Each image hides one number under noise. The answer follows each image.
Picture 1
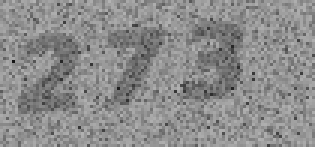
273
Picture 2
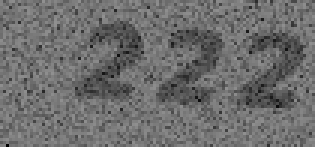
222
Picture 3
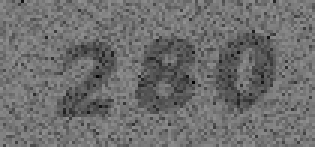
280
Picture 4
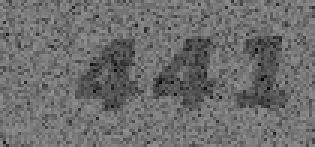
441
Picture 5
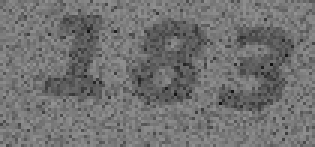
183
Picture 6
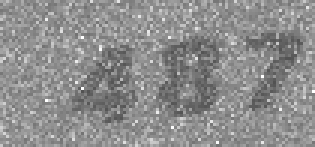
487
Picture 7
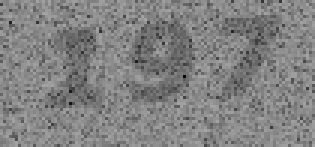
197
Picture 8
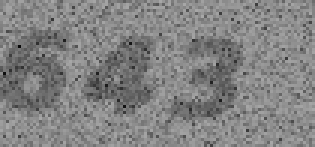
643
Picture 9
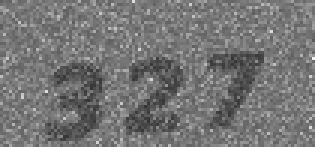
327
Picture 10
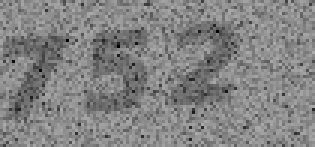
752
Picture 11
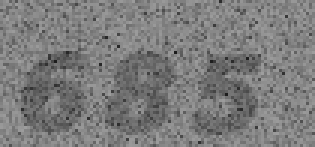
685
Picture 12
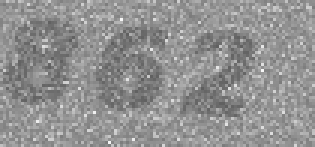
862
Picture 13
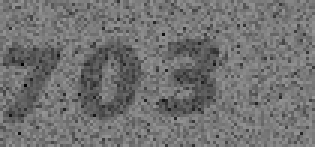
703
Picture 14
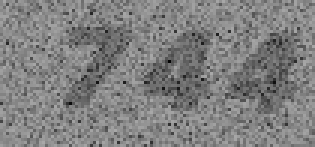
744
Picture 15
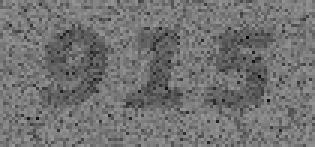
915
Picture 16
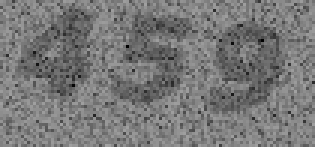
459
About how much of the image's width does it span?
nearly all
